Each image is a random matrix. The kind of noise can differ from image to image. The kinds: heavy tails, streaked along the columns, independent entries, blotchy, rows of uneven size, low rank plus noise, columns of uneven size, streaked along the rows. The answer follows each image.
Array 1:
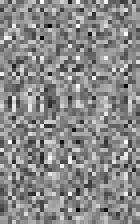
low rank plus noise
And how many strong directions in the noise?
one
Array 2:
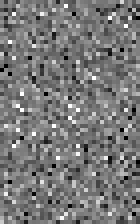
heavy tails
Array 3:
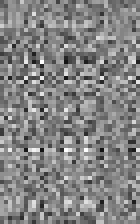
low rank plus noise
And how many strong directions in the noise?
one
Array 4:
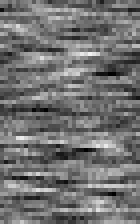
streaked along the rows
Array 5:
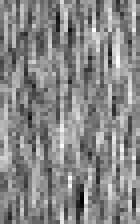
streaked along the columns
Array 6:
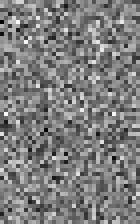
independent entries
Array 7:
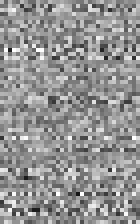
rows of uneven size
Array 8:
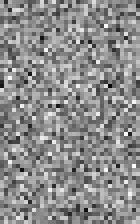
independent entries
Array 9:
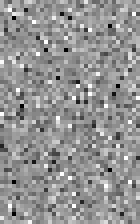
heavy tails
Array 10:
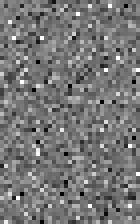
heavy tails
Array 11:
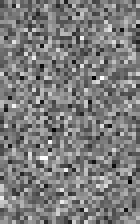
independent entries
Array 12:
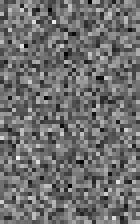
independent entries
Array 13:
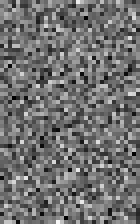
independent entries
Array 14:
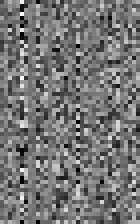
columns of uneven size
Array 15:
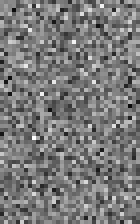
independent entries
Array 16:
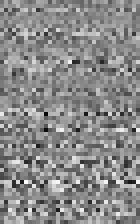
rows of uneven size
